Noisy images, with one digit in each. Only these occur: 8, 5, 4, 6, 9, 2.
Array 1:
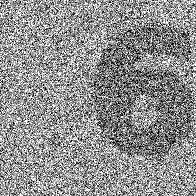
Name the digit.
6
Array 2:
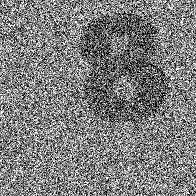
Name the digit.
8
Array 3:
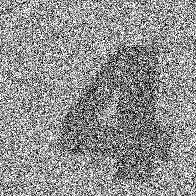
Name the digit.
4
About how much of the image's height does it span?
two thirds
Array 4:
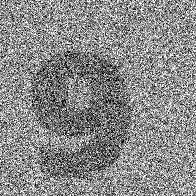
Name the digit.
9
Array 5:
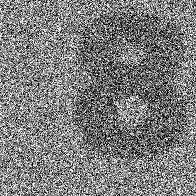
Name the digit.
8
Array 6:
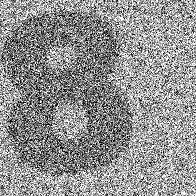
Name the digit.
8
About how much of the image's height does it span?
nearly all
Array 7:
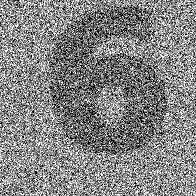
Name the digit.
6
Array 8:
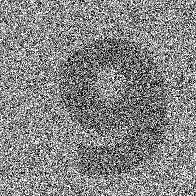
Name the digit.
9
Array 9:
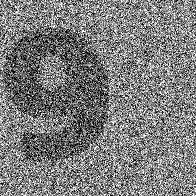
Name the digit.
9
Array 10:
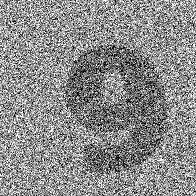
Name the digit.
9
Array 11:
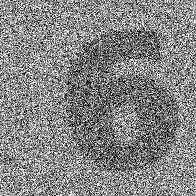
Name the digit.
6
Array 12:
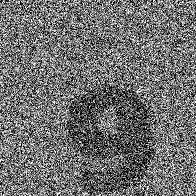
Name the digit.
9
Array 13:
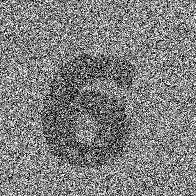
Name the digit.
6
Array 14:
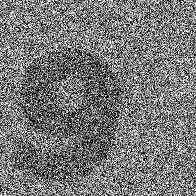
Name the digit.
9
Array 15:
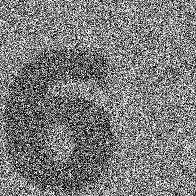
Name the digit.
6
